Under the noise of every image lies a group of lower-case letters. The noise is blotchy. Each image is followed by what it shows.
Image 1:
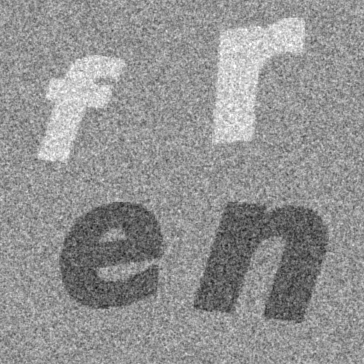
top left: light f; top right: light r; bottom left: dark e; bottom right: dark n
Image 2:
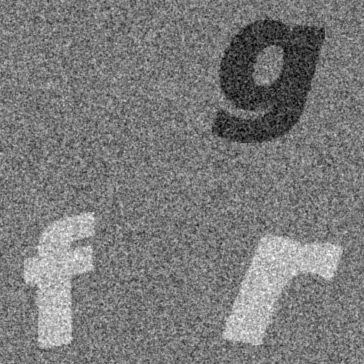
top right: dark g; bottom left: light f; bottom right: light r
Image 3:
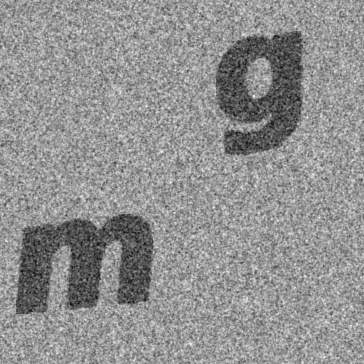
top right: dark g; bottom left: dark m
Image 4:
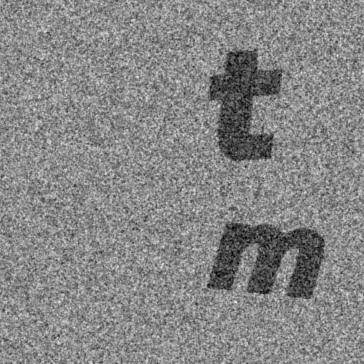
top right: dark t; bottom right: dark m
